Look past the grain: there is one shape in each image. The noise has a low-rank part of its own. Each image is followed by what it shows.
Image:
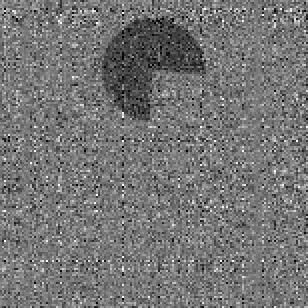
disc with a wedge cut out
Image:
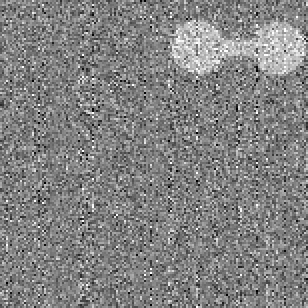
dumbbell
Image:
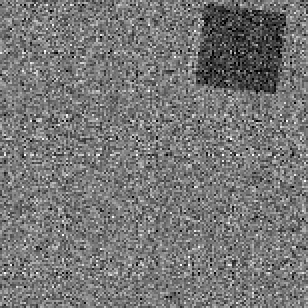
square
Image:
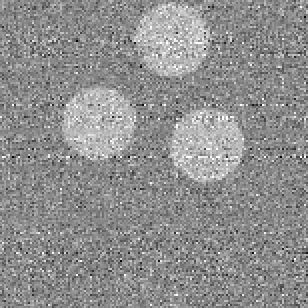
three dots
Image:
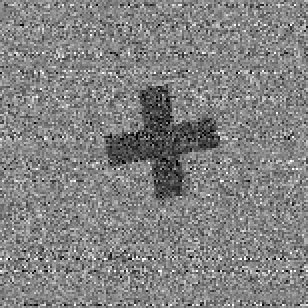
cross
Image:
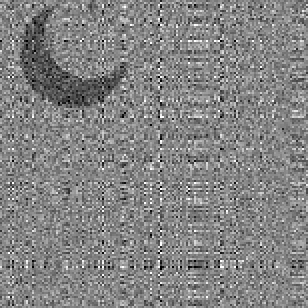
crescent
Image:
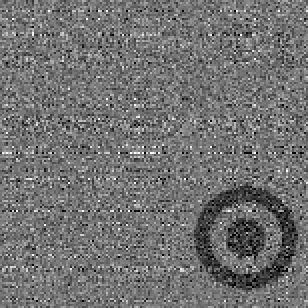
bullseye
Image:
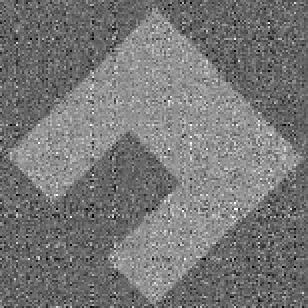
square with a notch
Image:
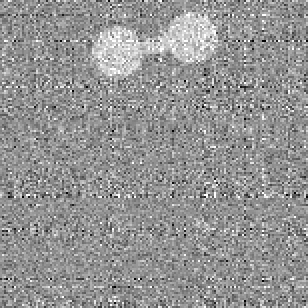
dumbbell
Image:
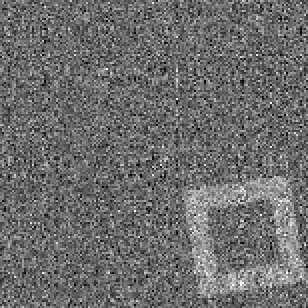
square frame
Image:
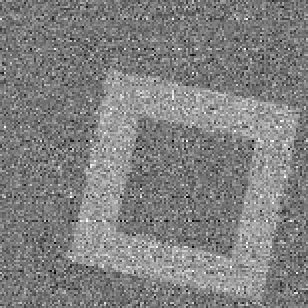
square frame
